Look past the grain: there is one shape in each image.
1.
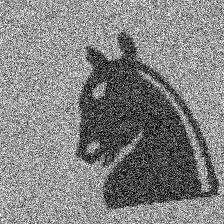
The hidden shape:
chess knight
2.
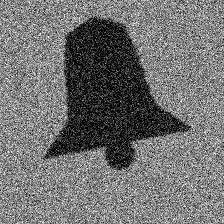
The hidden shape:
bell
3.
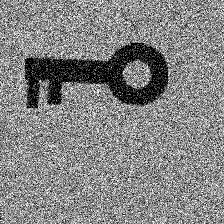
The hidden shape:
key
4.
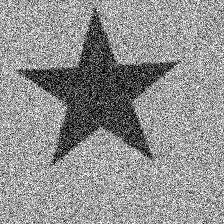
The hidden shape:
star
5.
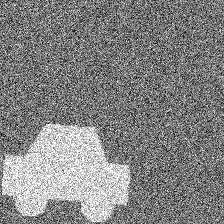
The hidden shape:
car
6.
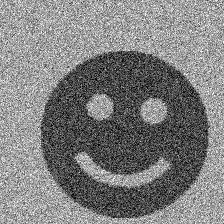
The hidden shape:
smiling face
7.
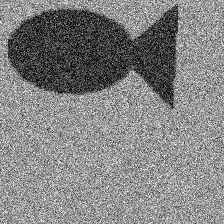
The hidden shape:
fish
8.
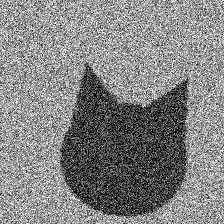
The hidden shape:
cat's head
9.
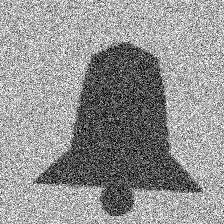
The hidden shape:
bell
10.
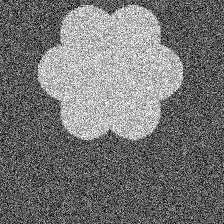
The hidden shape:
flower
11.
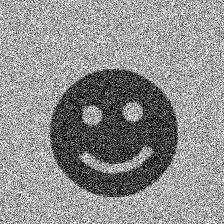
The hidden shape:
smiling face
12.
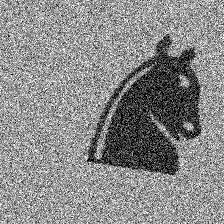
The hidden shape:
chess knight
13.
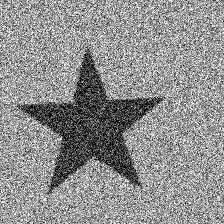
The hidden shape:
star
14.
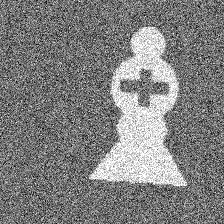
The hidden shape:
chess bishop
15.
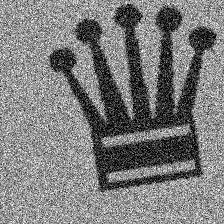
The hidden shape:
chess queen
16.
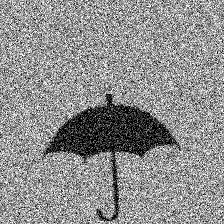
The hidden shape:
umbrella
